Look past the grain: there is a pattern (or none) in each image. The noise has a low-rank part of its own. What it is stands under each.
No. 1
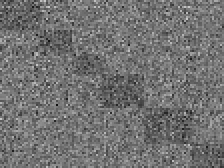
blocks along the diagonal
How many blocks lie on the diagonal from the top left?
6
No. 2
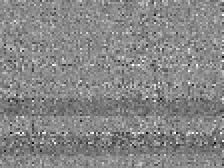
bands of rows
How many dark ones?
2
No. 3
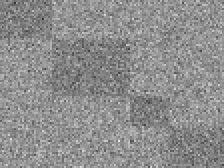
blocks along the diagonal
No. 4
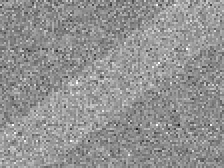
a diagonal band
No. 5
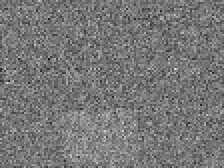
one block
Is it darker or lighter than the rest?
lighter
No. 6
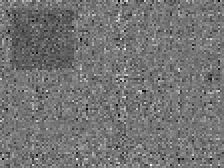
one block
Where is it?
top left
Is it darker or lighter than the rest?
darker
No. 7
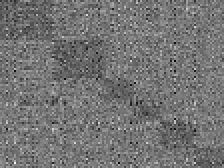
blocks along the diagonal
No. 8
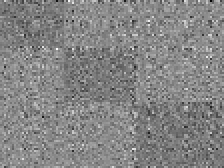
blocks along the diagonal
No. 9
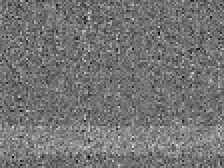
one band of rows
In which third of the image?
bottom
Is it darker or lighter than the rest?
lighter
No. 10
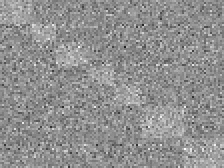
blocks along the diagonal
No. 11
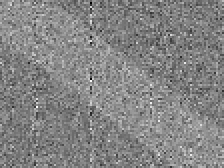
a diagonal band
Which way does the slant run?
top left to bottom right
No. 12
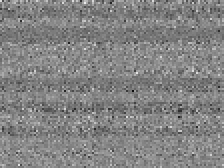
bands of rows
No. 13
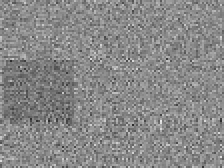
one block
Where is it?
middle left
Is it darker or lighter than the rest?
darker
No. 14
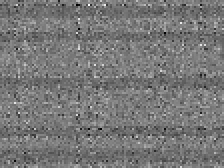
bands of rows
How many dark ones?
5
